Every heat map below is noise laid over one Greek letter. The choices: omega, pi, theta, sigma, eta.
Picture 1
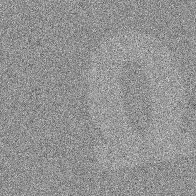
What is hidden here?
light omega
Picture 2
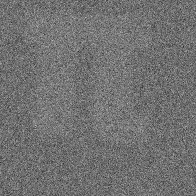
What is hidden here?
light pi
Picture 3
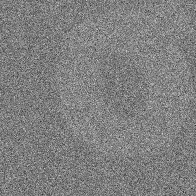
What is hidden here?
light sigma
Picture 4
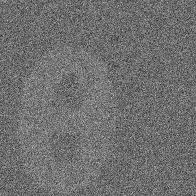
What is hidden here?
light theta
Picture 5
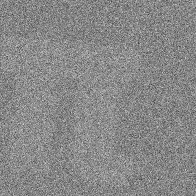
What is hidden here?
light pi
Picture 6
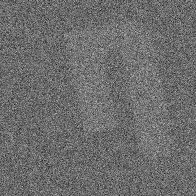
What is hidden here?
light eta
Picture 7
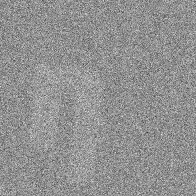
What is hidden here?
light eta
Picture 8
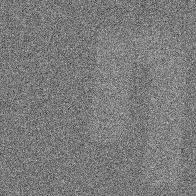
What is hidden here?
light eta
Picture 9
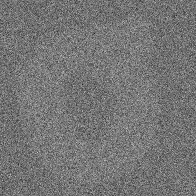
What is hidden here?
light sigma
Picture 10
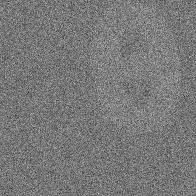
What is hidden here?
light theta
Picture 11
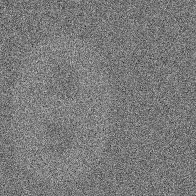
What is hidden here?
light theta
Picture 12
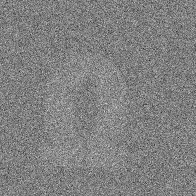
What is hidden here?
light omega
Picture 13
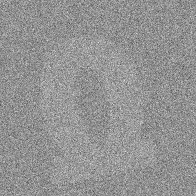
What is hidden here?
light omega
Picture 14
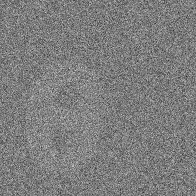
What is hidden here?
light theta
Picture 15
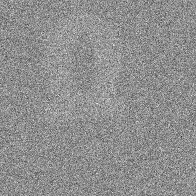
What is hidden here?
light omega
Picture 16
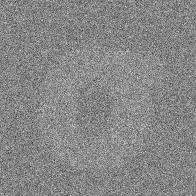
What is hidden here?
light sigma
